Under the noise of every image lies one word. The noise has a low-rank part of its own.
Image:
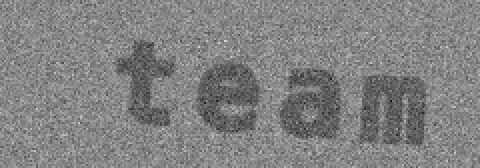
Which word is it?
team
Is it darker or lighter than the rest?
darker
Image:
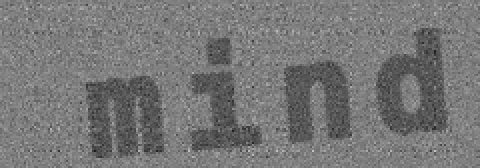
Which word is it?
mind
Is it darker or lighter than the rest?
darker
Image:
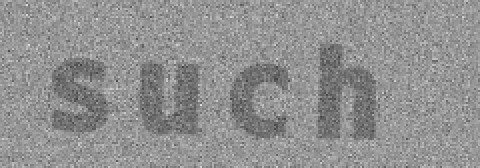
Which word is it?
such
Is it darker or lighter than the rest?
darker
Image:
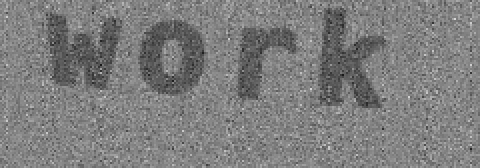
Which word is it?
work
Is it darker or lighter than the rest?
darker
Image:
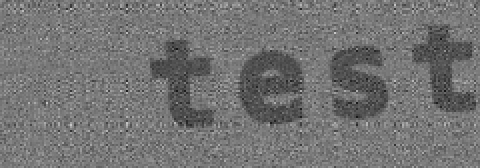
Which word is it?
test
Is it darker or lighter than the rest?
darker
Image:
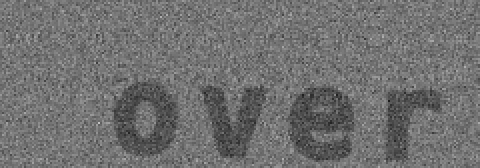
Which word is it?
over
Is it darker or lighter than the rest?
darker
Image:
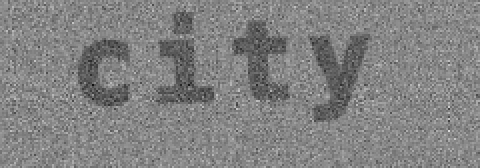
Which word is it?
city
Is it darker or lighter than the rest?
darker
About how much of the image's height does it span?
two thirds
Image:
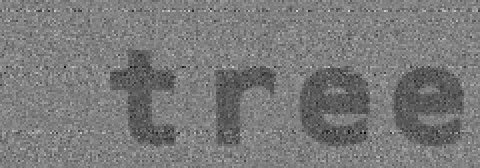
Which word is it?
tree
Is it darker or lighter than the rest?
darker
